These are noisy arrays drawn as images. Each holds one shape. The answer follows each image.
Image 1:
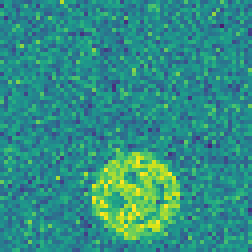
smiling face
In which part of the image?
bottom middle
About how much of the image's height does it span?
a third
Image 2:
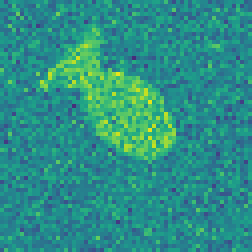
fish
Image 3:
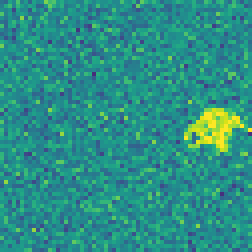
teapot
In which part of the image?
middle right
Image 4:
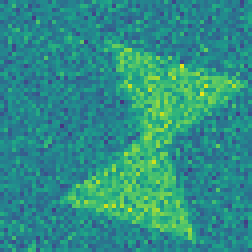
bow tie
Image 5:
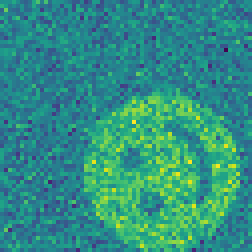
smiling face
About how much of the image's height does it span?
two thirds
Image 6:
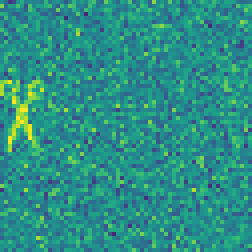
pair of scissors
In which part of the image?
middle left
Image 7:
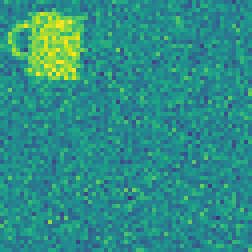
cup
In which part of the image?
top left
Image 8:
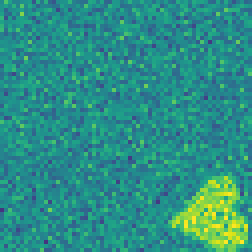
heart
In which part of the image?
bottom right
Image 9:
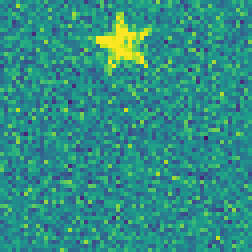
star
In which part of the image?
top middle
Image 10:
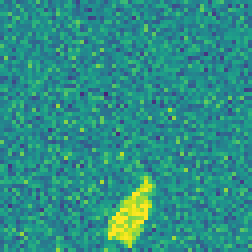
bottle
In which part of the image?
bottom middle
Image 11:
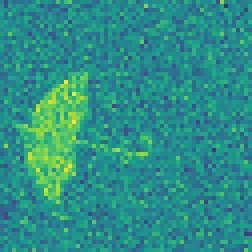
umbrella
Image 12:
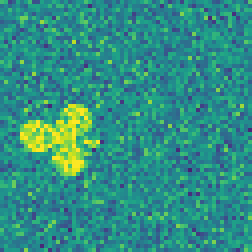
club
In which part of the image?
middle left
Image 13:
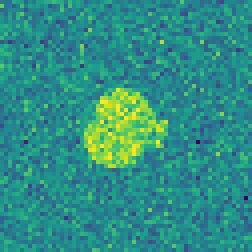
apple
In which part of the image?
centre
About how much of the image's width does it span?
a third
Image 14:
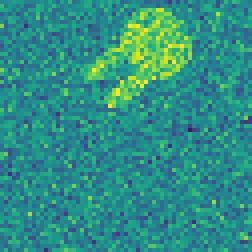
rabbit's head
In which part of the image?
top middle
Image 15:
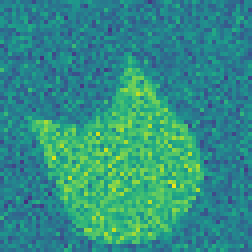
cat's head
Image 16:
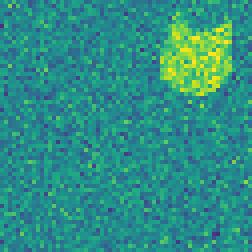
cat's head
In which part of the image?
top right
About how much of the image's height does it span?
a third
